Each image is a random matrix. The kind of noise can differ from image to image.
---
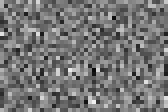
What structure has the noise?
low rank plus noise
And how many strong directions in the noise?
one
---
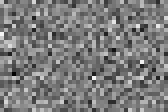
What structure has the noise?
low rank plus noise
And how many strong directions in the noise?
three or four
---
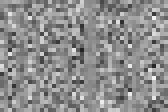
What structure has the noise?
columns of uneven size
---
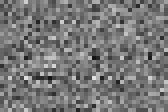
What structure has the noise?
low rank plus noise
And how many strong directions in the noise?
one
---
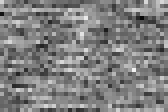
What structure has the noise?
streaked along the rows
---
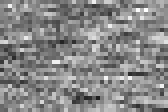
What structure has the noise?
streaked along the rows
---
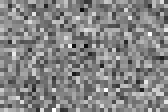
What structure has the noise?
independent entries
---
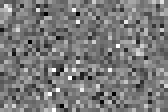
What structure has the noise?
heavy tails
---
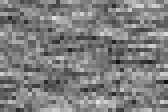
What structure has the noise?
streaked along the rows
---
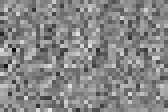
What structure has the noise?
low rank plus noise
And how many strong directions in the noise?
five to eight
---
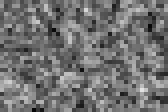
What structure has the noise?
blotchy
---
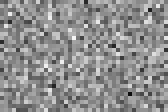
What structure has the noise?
independent entries
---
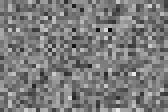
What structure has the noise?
low rank plus noise
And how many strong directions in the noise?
three or four
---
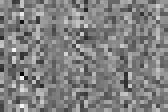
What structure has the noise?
columns of uneven size
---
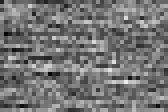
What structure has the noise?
streaked along the rows
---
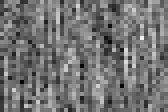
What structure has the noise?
streaked along the columns
